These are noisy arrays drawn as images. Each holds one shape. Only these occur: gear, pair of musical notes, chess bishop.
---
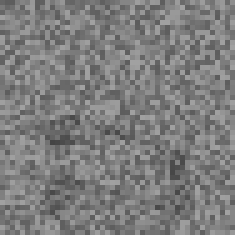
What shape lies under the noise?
pair of musical notes
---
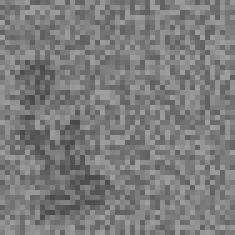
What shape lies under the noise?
chess bishop
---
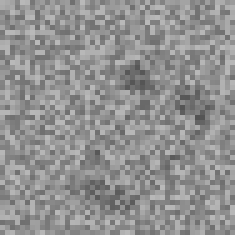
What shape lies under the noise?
pair of musical notes
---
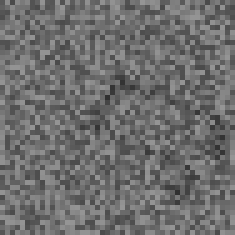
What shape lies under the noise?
pair of musical notes
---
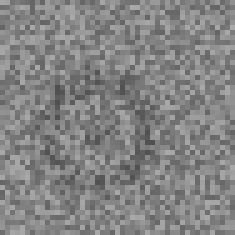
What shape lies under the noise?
gear
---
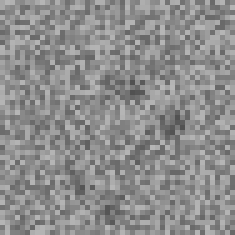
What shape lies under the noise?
pair of musical notes
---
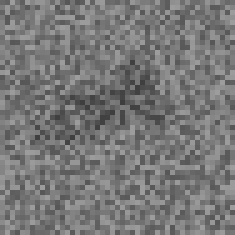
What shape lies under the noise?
chess bishop
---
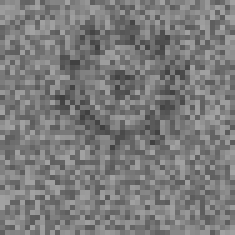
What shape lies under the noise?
gear
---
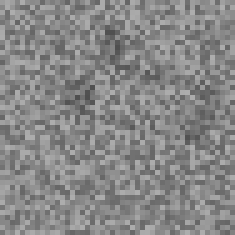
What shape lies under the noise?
pair of musical notes
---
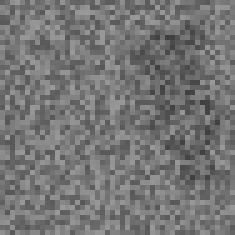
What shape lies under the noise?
chess bishop
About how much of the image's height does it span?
two thirds
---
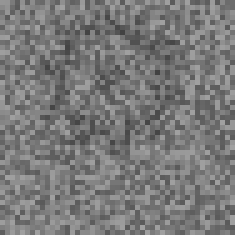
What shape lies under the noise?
gear
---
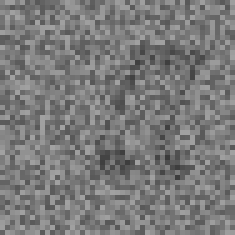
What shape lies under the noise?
pair of musical notes
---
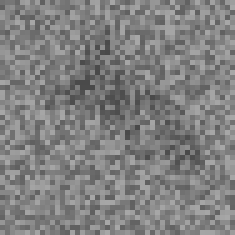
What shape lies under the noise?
chess bishop
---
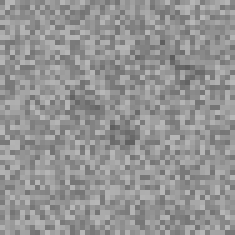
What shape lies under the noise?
pair of musical notes
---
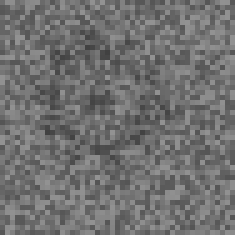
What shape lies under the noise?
gear
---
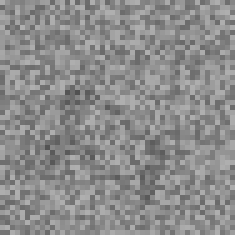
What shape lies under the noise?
pair of musical notes
